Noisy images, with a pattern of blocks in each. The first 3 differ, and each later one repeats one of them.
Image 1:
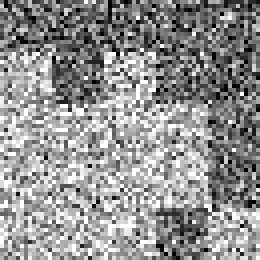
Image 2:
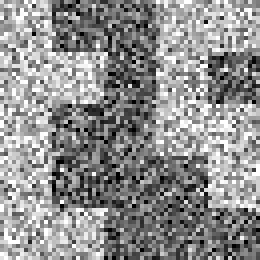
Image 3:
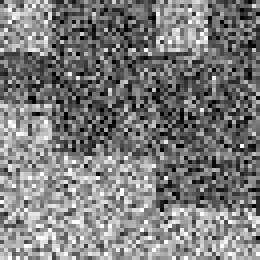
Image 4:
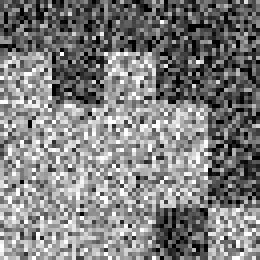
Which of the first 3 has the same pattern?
1
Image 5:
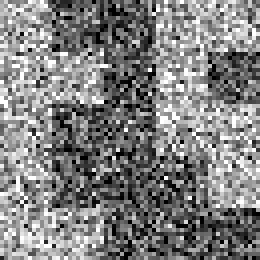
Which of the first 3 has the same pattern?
2
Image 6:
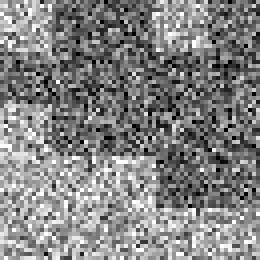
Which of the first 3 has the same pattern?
3
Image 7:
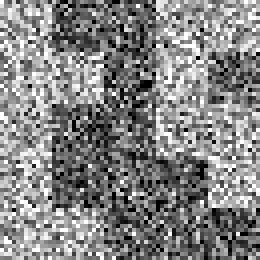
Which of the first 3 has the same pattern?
2
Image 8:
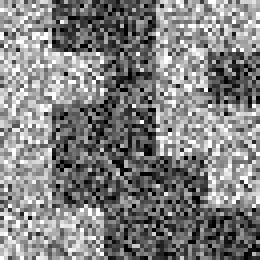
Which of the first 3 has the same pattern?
2
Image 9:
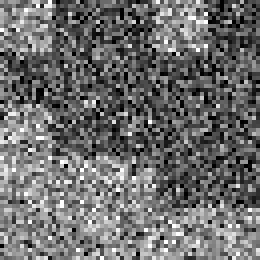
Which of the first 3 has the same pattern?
3
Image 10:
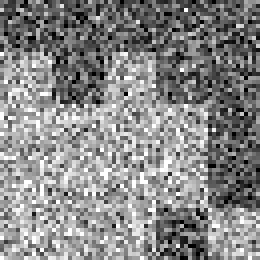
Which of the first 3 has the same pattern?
1
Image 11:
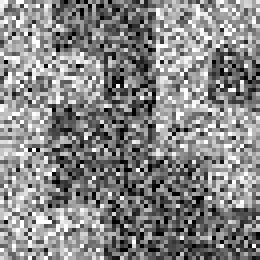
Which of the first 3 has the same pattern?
2
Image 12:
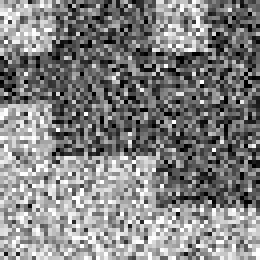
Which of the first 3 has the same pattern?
3
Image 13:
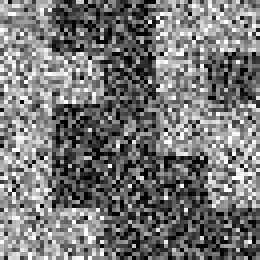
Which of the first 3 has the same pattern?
2
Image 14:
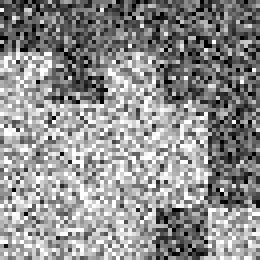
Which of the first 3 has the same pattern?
1
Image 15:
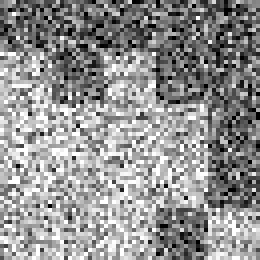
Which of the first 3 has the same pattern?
1
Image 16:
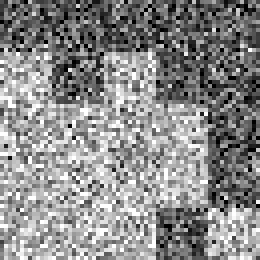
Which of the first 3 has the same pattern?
1
